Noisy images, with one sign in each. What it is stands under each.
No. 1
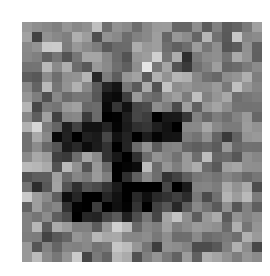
plus-minus sign
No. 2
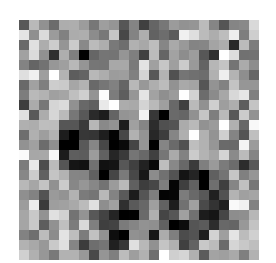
percent sign
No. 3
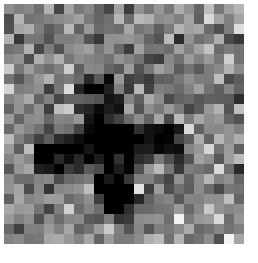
plus sign
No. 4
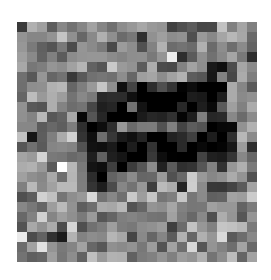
approximately sign
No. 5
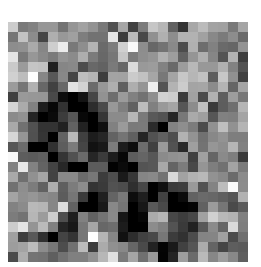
percent sign
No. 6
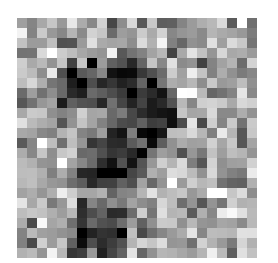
question mark
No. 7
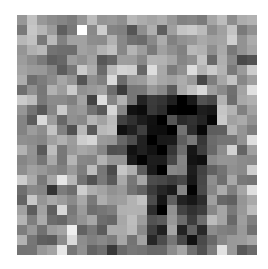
pilcrow
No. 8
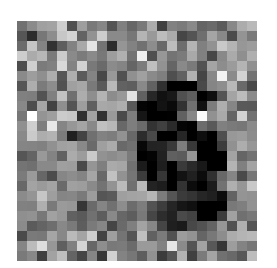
section sign
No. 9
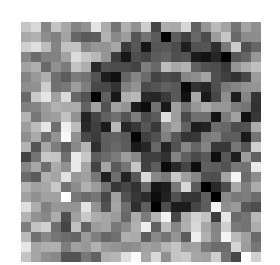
at sign
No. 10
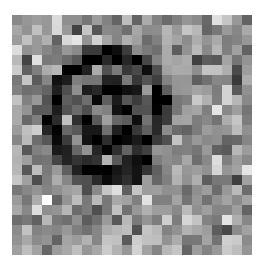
at sign
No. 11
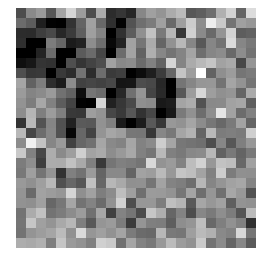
percent sign
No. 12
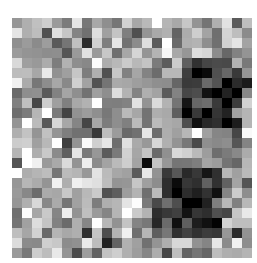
colon
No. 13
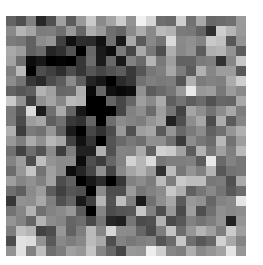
question mark
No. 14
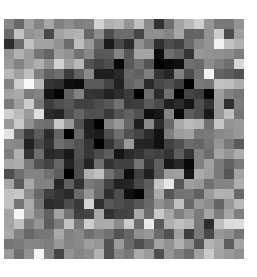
hash sign
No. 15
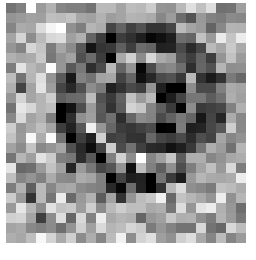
at sign
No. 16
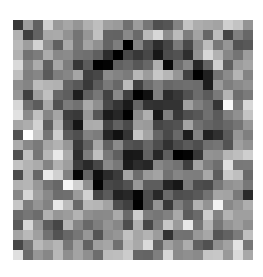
at sign
